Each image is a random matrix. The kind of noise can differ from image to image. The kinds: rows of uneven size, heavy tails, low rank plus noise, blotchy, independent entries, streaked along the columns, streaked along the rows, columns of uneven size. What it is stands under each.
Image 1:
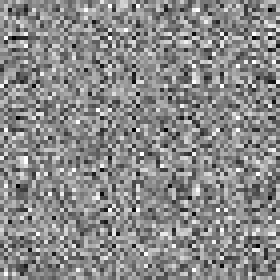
low rank plus noise
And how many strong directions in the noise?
one
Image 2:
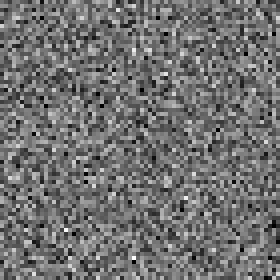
independent entries
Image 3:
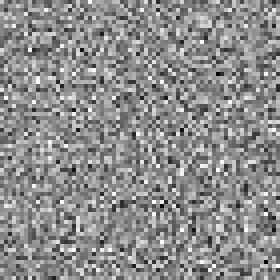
low rank plus noise
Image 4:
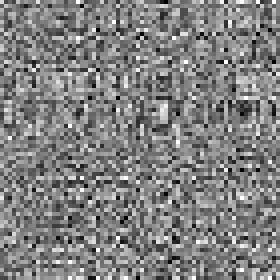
low rank plus noise
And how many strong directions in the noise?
two
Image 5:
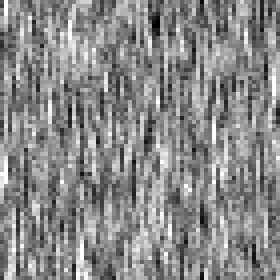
streaked along the columns
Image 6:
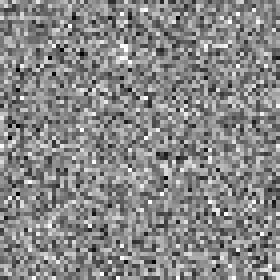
independent entries
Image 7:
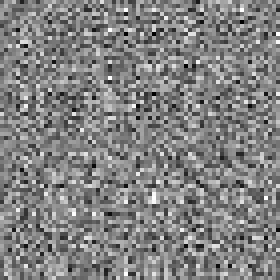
low rank plus noise
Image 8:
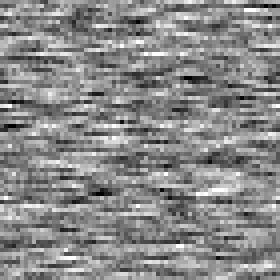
streaked along the rows
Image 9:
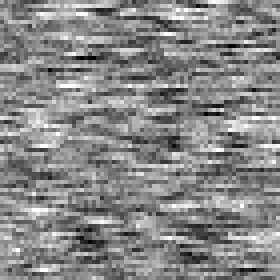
streaked along the rows
